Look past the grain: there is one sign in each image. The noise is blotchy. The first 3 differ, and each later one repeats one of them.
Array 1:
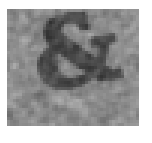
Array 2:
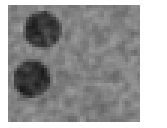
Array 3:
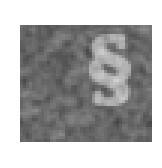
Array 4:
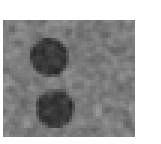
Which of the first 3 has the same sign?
2
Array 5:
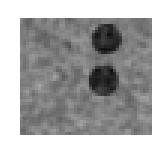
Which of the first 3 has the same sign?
2
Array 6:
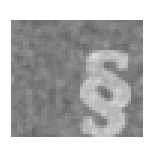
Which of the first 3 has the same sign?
3
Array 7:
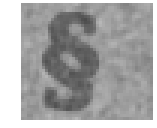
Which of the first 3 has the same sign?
3
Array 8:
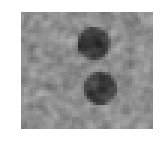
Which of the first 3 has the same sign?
2
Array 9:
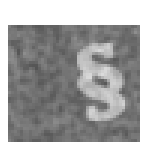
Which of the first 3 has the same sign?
3
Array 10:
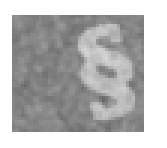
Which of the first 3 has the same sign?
3
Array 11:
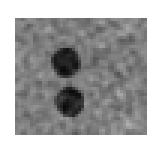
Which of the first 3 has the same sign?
2
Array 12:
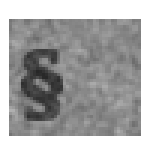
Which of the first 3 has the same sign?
3
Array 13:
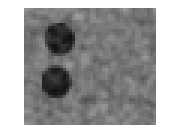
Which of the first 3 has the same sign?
2
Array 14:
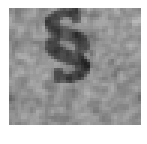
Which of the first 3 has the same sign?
3
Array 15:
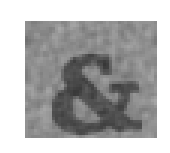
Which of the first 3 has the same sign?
1
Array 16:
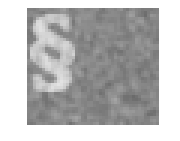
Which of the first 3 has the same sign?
3
